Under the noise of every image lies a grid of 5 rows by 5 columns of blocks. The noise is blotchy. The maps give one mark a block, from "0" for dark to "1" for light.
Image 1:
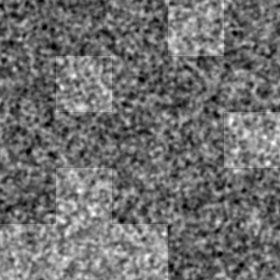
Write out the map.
0 0 0 1 0
0 1 0 0 0
0 0 0 0 1
0 1 0 0 0
1 1 1 0 0
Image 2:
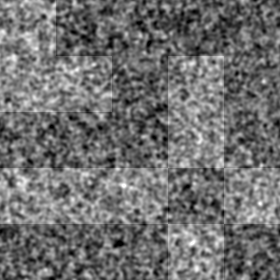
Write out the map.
1 0 0 0 0
1 1 0 1 0
0 0 0 1 0
1 1 1 0 1
0 0 0 1 0
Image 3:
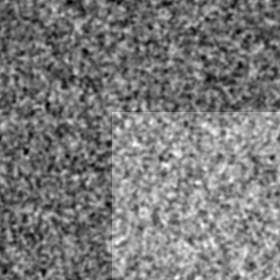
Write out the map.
0 0 0 0 0
0 0 0 0 0
0 0 1 1 1
0 0 1 1 1
0 0 1 1 1
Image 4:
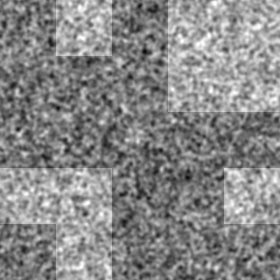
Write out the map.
0 1 0 1 1
0 0 0 1 1
0 0 0 0 0
1 1 0 0 1
0 1 0 0 0
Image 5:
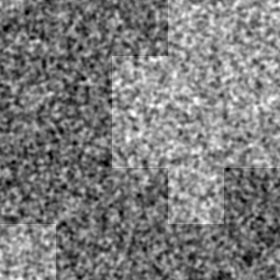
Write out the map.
0 0 0 1 1
0 0 1 1 1
0 0 1 1 1
0 0 0 1 0
1 0 0 0 0
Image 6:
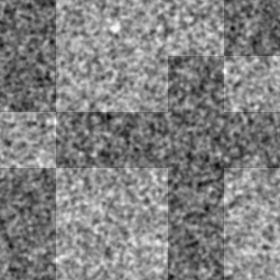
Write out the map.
0 1 1 1 0
0 1 1 0 1
1 0 0 0 0
0 1 1 0 1
0 1 1 0 1
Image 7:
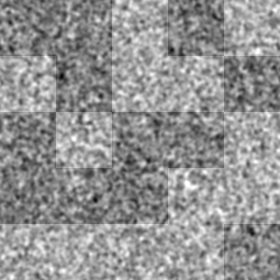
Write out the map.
0 0 1 0 1
1 0 1 1 0
0 1 0 0 1
0 0 0 1 1
1 1 1 1 0
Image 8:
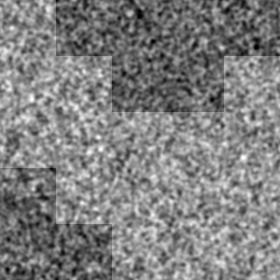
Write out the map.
1 0 0 0 0
1 1 0 0 1
1 1 1 1 1
0 1 1 1 1
0 0 1 1 1
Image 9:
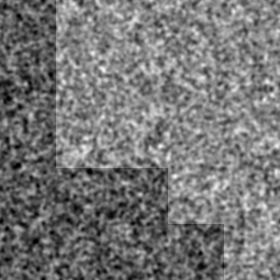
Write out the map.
0 1 1 1 1
0 1 1 1 1
0 1 1 1 1
0 0 0 1 1
0 0 0 0 1
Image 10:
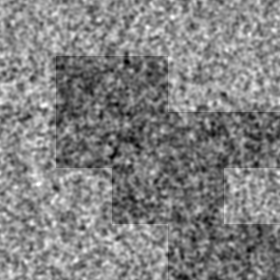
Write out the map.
1 1 1 1 1
1 0 0 1 1
1 0 0 0 0
1 1 0 0 1
1 1 1 0 0
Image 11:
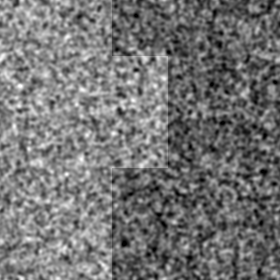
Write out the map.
1 1 0 0 0
1 1 1 0 0
1 1 1 0 0
1 1 0 0 0
1 1 0 0 0
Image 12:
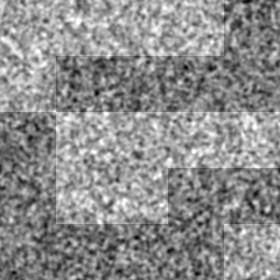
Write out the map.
1 1 1 1 0
1 0 0 0 0
0 1 1 1 1
0 1 1 0 0
0 0 0 0 1
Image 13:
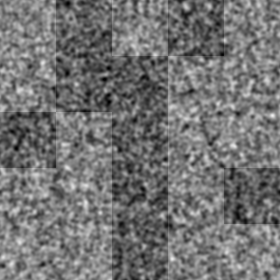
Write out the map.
1 0 1 0 1
1 0 0 1 1
0 1 0 1 1
1 1 0 1 0
1 1 0 1 1
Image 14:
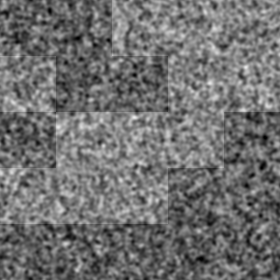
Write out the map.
0 0 1 1 1
1 0 0 1 1
0 1 1 1 0
1 1 1 0 0
0 0 0 0 0
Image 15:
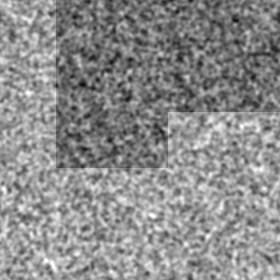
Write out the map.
1 0 0 0 0
1 0 0 0 0
1 0 0 1 1
1 1 1 1 1
1 1 1 1 1
